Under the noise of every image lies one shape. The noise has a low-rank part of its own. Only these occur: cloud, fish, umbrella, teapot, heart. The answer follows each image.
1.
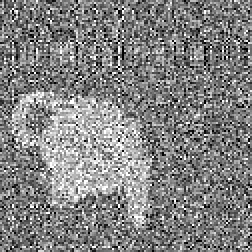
teapot
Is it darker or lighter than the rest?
lighter
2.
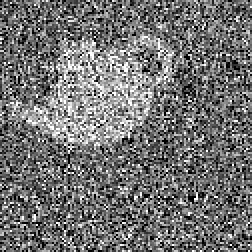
teapot
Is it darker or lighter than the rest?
lighter
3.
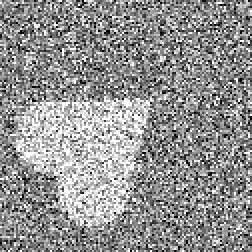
heart
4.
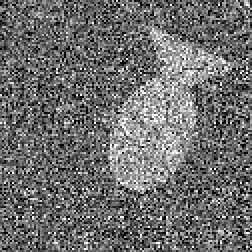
fish
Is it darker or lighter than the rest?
lighter
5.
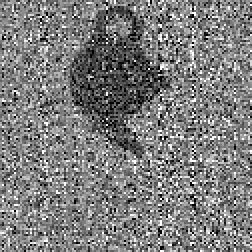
teapot
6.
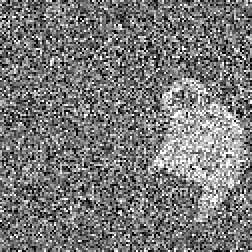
teapot
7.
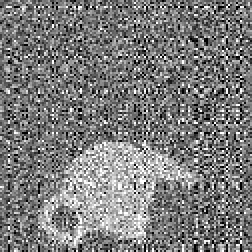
teapot
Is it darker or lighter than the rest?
lighter
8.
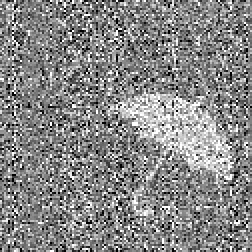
umbrella
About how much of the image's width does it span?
half
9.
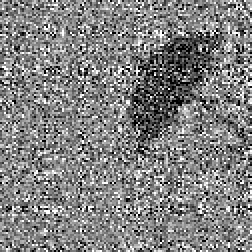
umbrella
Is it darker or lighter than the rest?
darker
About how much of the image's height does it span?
half
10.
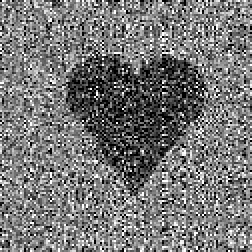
heart
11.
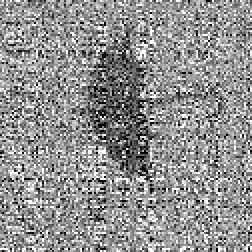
umbrella
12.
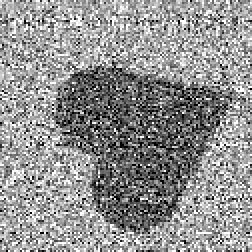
heart
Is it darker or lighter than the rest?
darker
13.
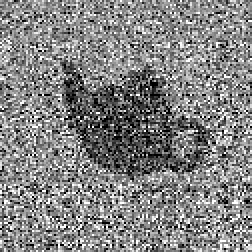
teapot
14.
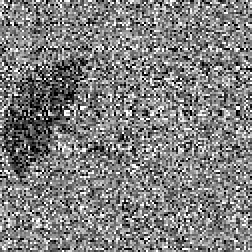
umbrella
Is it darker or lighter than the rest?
darker
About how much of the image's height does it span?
half
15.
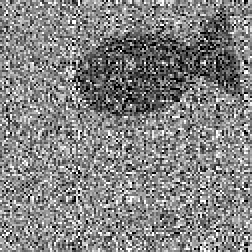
fish
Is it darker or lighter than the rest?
darker
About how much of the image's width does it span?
two thirds
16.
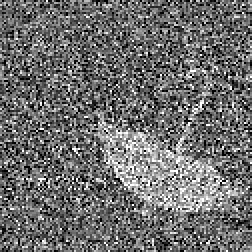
umbrella
